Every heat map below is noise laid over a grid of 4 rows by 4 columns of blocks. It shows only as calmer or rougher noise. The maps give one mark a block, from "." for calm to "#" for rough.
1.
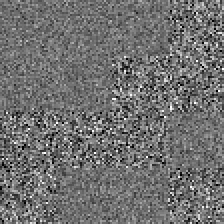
. . . #
. . # #
# # # .
# . . #
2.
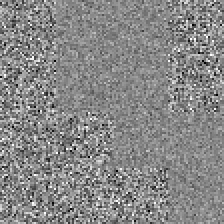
# . . #
# . . #
# # . .
# # # .
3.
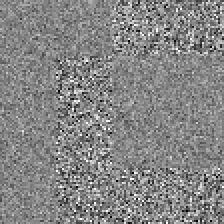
. . # #
. # . .
. # . .
. # # #
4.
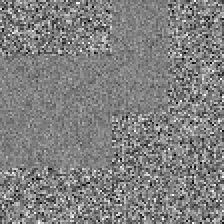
# # . #
. . . #
. . # #
# # # #
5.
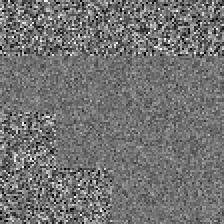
# # # #
. . . .
# . . .
# # . .
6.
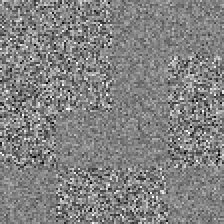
# # . .
# # . #
# . . #
. # # .
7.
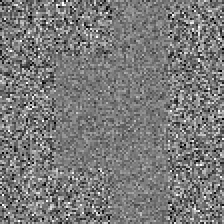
# # . #
# . . #
# . . #
# # . #
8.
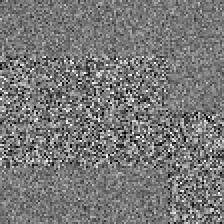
. . . .
# # # .
# # # #
. . . #
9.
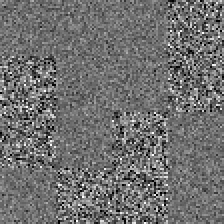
. . . #
# . . #
# . # .
. # # .
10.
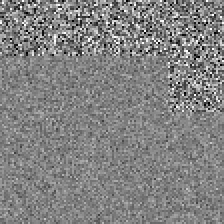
# # # #
. . . #
. . . .
. . . .
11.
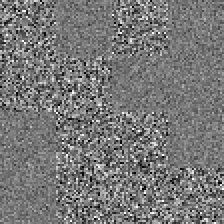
# . # .
# # . .
. # # .
. # # #
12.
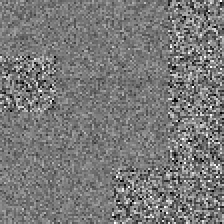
. . . #
# . . #
. . . #
. . # #
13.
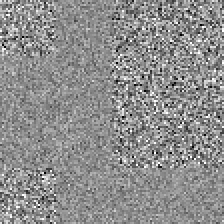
# . # #
. . # #
. . # #
# . . .
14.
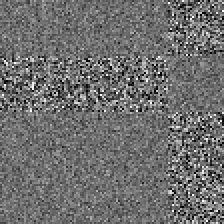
. . . #
# # # .
. . . #
. . . #
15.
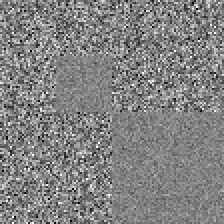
# # # #
# . # #
# # . .
# # . .
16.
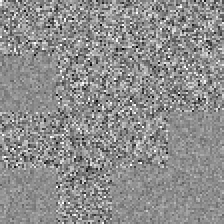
# # # #
. # # #
# # # .
. # . .
